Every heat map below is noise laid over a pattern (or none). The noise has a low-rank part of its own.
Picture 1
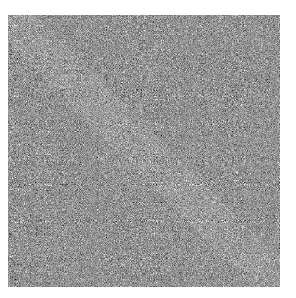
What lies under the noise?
a diagonal band
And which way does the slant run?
top left to bottom right
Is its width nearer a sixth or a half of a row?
a sixth
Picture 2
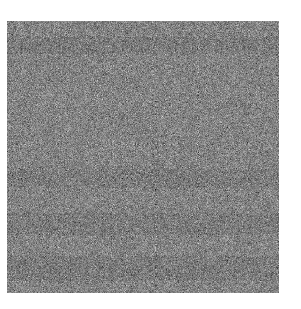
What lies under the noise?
bands of rows
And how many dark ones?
4
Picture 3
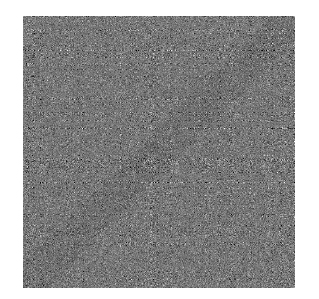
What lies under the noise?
a diagonal band
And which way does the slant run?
bottom left to top right
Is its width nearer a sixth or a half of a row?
a sixth
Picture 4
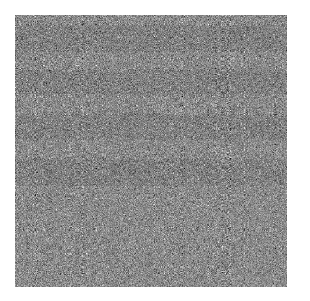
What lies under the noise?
bands of rows
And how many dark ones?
4
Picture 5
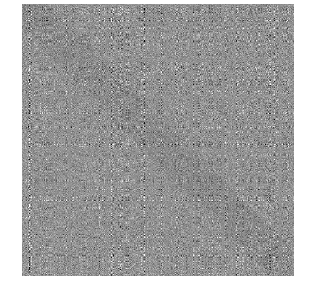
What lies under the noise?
a diagonal band
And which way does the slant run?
top left to bottom right
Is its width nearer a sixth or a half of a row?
a sixth
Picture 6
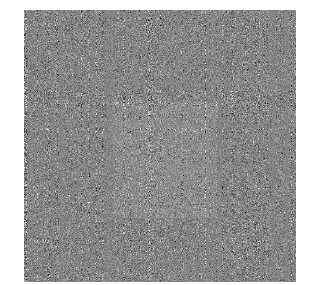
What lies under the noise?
one block
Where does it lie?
centre
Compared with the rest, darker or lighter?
lighter
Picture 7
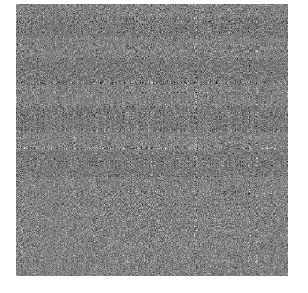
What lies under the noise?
bands of rows
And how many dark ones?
4
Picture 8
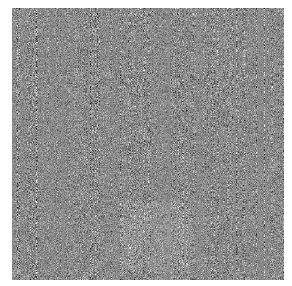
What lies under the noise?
one block
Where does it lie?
bottom middle
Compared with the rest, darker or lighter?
lighter
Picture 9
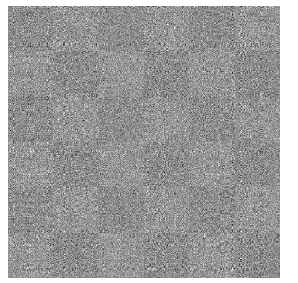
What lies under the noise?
a checkerboard
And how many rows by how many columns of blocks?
6 by 6
